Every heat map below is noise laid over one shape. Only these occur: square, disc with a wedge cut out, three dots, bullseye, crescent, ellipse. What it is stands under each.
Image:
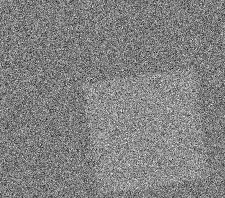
square
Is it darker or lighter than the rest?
lighter
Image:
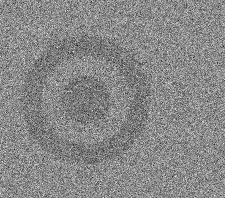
bullseye
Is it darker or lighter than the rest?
darker
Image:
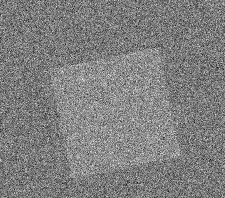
square
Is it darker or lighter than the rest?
lighter
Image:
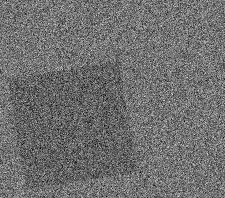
square
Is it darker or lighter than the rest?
darker
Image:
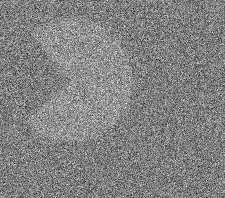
disc with a wedge cut out
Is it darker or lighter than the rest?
lighter
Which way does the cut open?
left
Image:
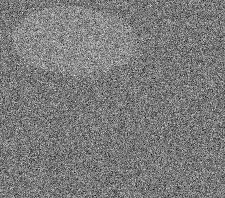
ellipse
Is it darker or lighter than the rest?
lighter
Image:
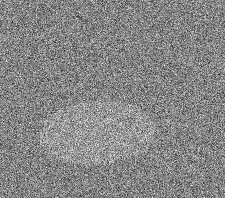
ellipse
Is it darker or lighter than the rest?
lighter
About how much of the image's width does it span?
half
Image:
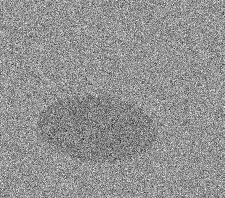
ellipse
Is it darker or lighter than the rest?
darker
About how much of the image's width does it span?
half
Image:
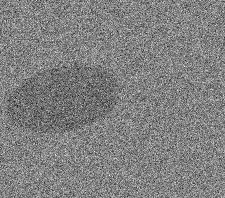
ellipse
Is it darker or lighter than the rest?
darker
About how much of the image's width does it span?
half
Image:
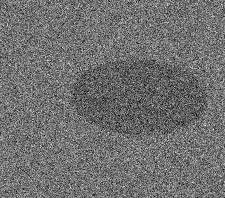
ellipse
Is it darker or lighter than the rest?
darker
